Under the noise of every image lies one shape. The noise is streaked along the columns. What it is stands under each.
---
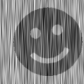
dark smiling face
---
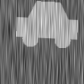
light car
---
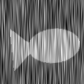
light fish
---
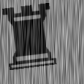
dark chess rook
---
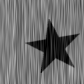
dark star
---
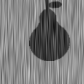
dark pear
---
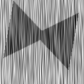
dark bow tie
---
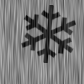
dark snowflake
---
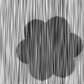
dark flower
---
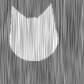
light cat's head
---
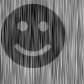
dark smiling face
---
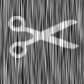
light pair of scissors
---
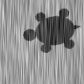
dark turtle
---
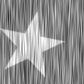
light star
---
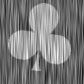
light club
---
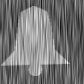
light bell
